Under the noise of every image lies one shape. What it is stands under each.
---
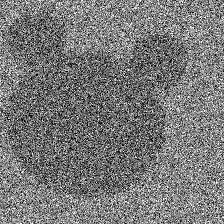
bear's head
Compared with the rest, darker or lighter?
darker
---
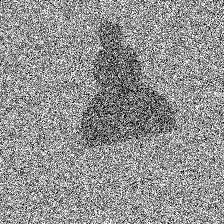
chess pawn
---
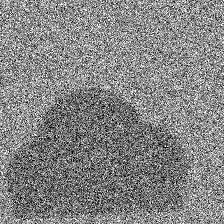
cloud
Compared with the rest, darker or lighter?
darker
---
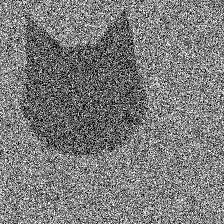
cat's head
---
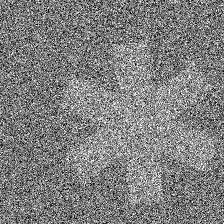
asterisk
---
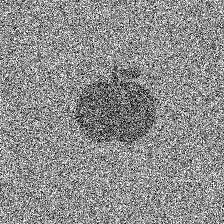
apple
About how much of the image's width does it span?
a third
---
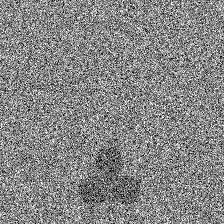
club
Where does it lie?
bottom middle
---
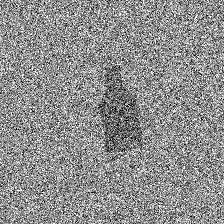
bottle
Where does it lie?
centre
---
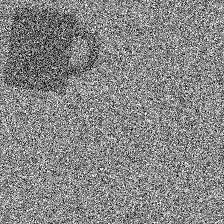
cup
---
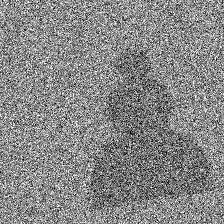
chess pawn
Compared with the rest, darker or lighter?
darker
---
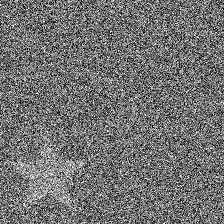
star
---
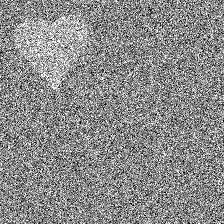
heart
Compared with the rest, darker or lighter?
lighter
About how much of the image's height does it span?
a third
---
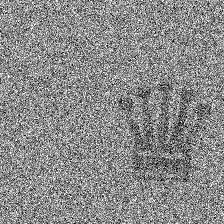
chess queen
